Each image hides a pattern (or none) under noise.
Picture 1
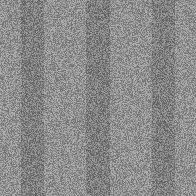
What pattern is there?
vertical stripes
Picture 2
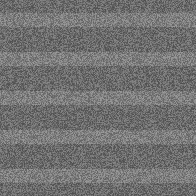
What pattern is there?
horizontal stripes
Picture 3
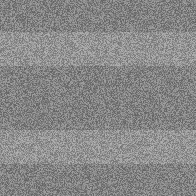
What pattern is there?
horizontal stripes
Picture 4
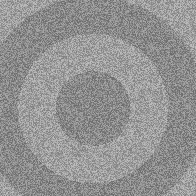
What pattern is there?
rings round one point
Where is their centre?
centre
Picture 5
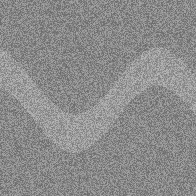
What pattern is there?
a wavy band
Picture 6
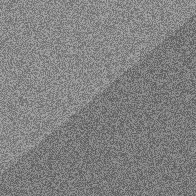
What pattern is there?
a sharp edge
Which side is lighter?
top left
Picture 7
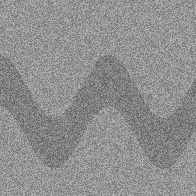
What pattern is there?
a wavy band
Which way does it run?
left to right
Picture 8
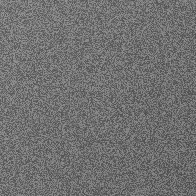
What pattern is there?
a smooth slope
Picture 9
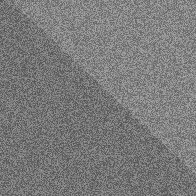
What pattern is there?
a sharp edge
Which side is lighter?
top right
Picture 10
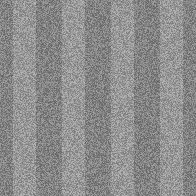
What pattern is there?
vertical stripes
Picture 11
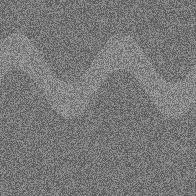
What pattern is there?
a wavy band
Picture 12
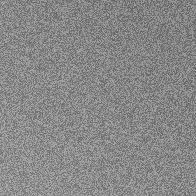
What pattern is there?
a smooth slope
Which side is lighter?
bottom left
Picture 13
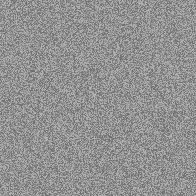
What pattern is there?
only noise
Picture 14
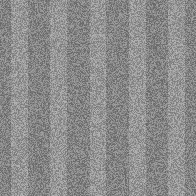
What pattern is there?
vertical stripes
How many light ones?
5
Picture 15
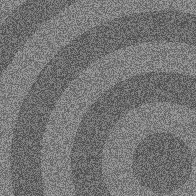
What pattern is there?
rings round one point
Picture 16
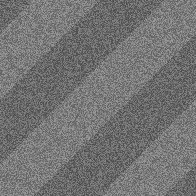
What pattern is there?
diagonal stripes
